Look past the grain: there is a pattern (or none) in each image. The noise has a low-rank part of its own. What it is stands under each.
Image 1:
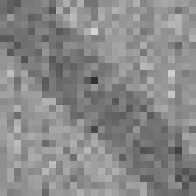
a diagonal band
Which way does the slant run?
top left to bottom right
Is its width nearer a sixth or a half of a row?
a half
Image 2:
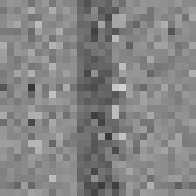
one band of columns
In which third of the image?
middle
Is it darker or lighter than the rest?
darker
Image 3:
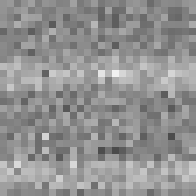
bands of rows
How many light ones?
2
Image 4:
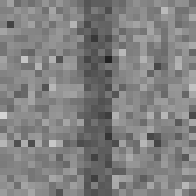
one band of columns
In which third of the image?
middle
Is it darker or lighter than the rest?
darker
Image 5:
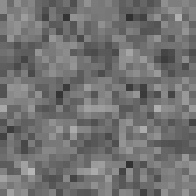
a checkerboard
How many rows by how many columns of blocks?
5 by 5
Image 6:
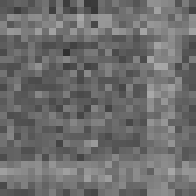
bands of rows crossing bands of columns
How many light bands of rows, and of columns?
2 and 1
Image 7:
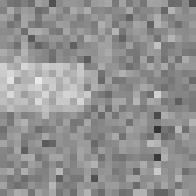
one block
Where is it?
middle left
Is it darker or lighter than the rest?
lighter
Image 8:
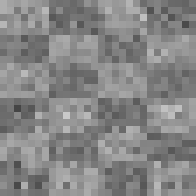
a checkerboard
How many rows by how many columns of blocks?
6 by 4
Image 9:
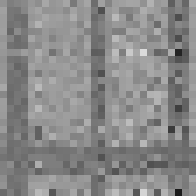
bands of rows crossing bands of columns
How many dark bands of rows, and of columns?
1 and 3
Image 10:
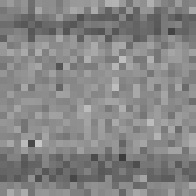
bands of rows
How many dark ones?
2
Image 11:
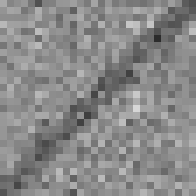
a diagonal band
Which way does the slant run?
bottom left to top right
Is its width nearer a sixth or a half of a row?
a sixth
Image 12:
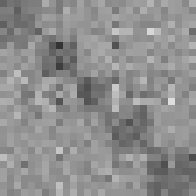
blocks along the diagonal
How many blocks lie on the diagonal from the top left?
5
